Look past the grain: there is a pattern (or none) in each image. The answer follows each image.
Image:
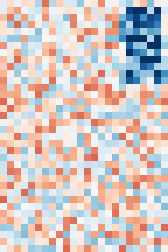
one block
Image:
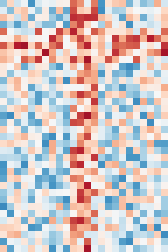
bands of rows crossing bands of columns
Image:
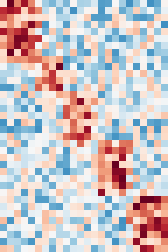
blocks along the diagonal
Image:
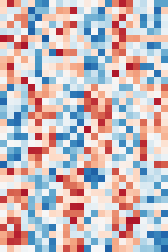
a checkerboard
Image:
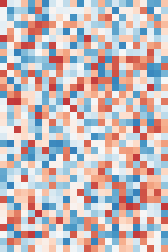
only noise
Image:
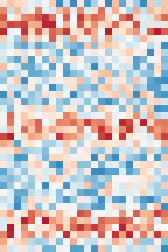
bands of rows
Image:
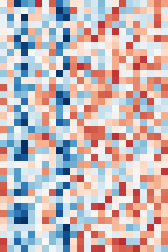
bands of columns
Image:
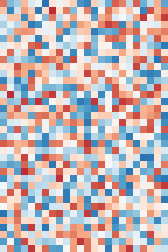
only noise
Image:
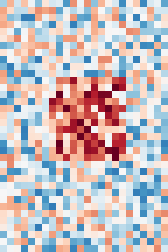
one block
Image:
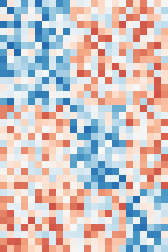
blocks along the diagonal
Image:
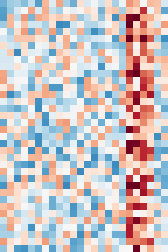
one band of columns
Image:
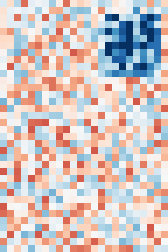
one block
